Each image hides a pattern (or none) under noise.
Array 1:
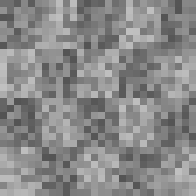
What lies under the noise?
a checkerboard
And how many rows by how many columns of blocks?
4 by 5
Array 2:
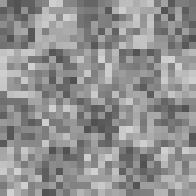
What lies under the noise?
a checkerboard
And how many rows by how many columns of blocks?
4 by 5
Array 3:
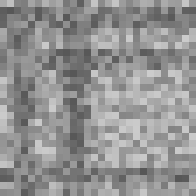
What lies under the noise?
bands of rows crossing bands of columns
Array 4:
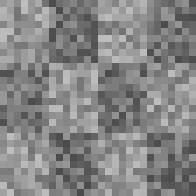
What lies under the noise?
a checkerboard
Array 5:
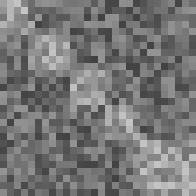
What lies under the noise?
blocks along the diagonal
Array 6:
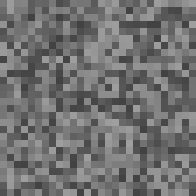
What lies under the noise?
only noise
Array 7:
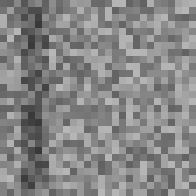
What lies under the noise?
one band of columns
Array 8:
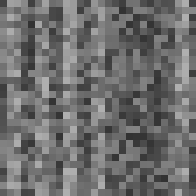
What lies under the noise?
bands of columns
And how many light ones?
5
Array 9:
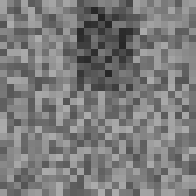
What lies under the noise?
one block
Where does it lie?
top middle
